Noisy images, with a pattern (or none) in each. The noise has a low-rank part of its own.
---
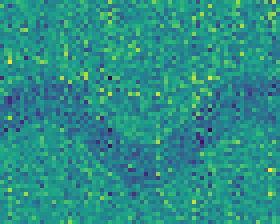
a wavy band
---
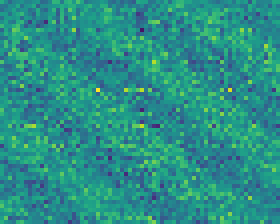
diagonal stripes
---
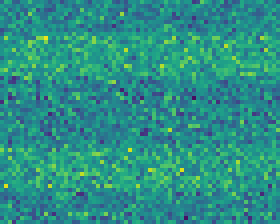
horizontal stripes
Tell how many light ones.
2
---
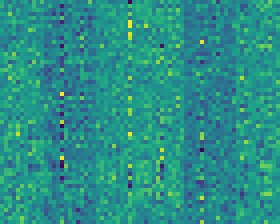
vertical stripes
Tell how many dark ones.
2
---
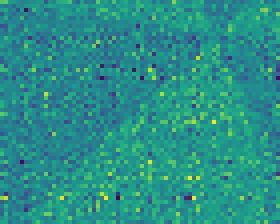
spokes from one point
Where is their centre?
top right
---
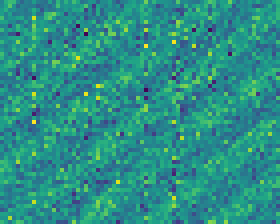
diagonal stripes
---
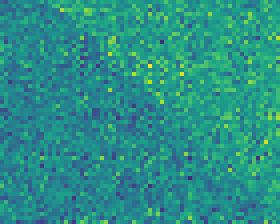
a sharp edge
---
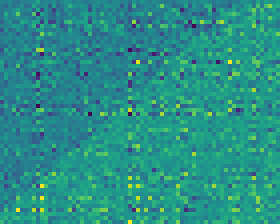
a sharp edge
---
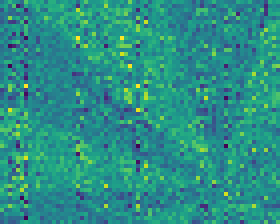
spokes from one point
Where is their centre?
bottom right
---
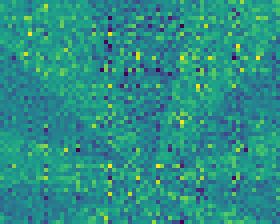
spokes from one point
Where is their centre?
bottom middle
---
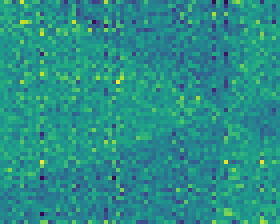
spokes from one point
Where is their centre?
middle right
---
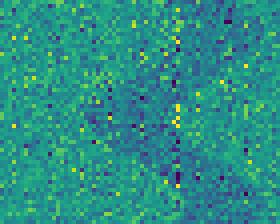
a wavy band
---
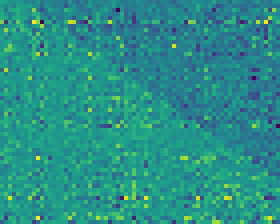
a sharp edge
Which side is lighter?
bottom left
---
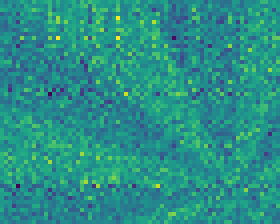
spokes from one point
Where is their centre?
bottom right
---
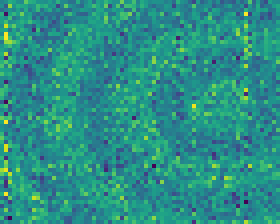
rings round one point
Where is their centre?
middle right
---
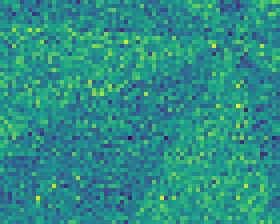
spokes from one point
